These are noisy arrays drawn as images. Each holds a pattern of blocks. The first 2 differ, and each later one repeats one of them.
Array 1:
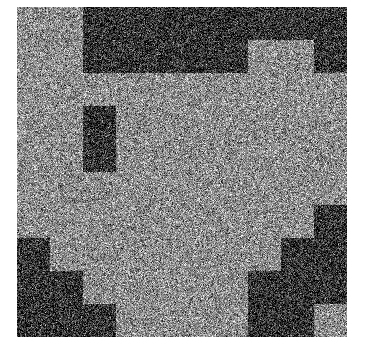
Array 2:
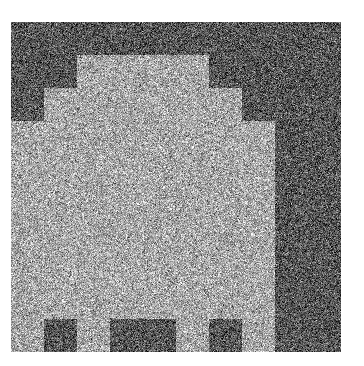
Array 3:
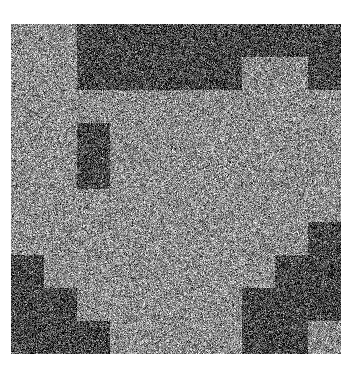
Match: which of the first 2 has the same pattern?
1
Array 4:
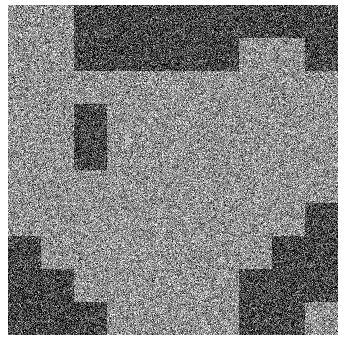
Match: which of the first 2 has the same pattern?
1
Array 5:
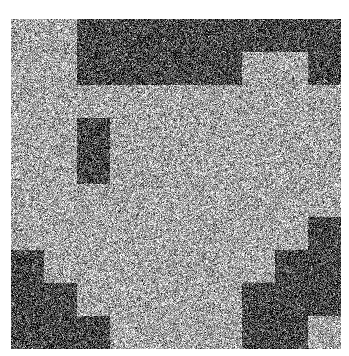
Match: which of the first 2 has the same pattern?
1
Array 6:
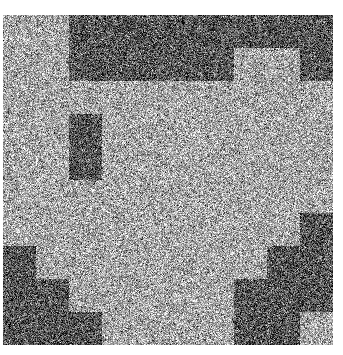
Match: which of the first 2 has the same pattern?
1
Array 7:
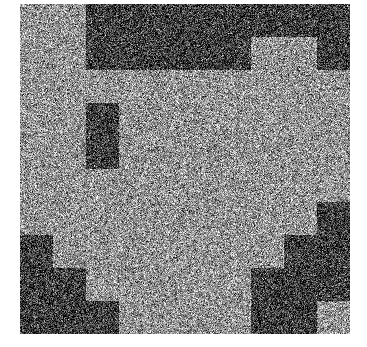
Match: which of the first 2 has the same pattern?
1
